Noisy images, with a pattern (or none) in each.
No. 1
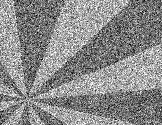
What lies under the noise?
spokes from one point
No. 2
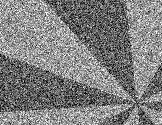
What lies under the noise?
spokes from one point
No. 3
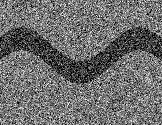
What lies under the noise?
a wavy band
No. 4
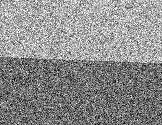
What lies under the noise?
a sharp edge
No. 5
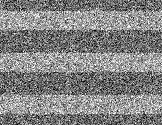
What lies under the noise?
horizontal stripes
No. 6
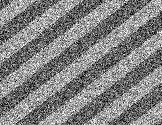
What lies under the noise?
diagonal stripes
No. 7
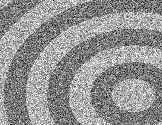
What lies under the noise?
rings round one point
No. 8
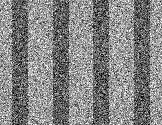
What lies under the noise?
vertical stripes
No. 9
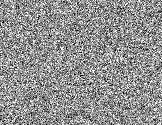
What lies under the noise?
only noise
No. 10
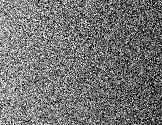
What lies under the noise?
a smooth slope
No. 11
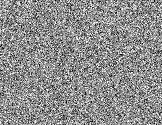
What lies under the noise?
only noise
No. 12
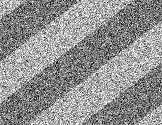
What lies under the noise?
diagonal stripes
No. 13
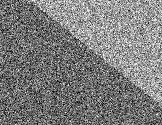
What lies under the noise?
a sharp edge
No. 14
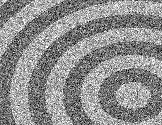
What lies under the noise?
rings round one point
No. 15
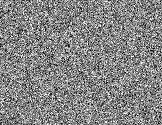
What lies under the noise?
only noise
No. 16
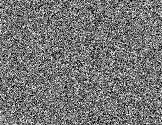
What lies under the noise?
only noise
